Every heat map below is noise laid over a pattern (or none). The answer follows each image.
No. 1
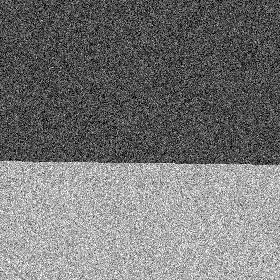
a sharp edge
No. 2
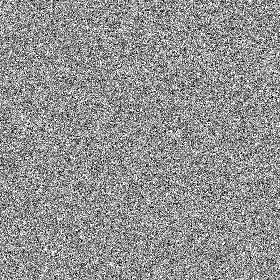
only noise
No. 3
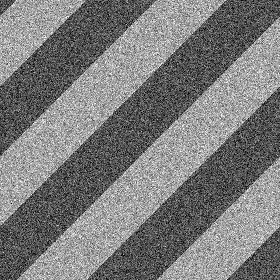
diagonal stripes
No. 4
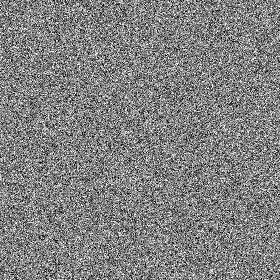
only noise
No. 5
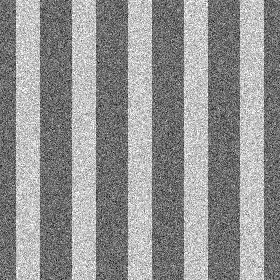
vertical stripes
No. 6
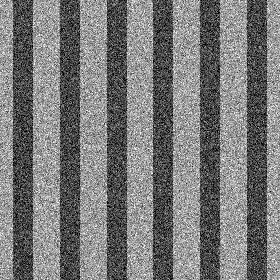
vertical stripes
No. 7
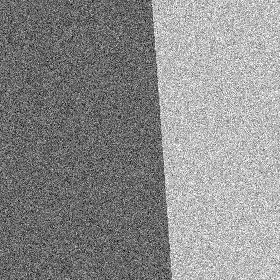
a sharp edge
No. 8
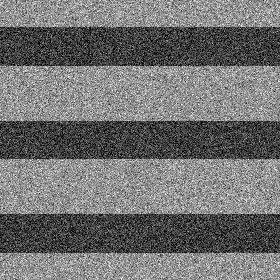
horizontal stripes
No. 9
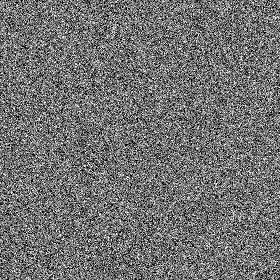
only noise
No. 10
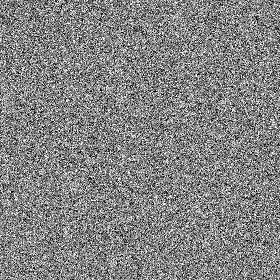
only noise
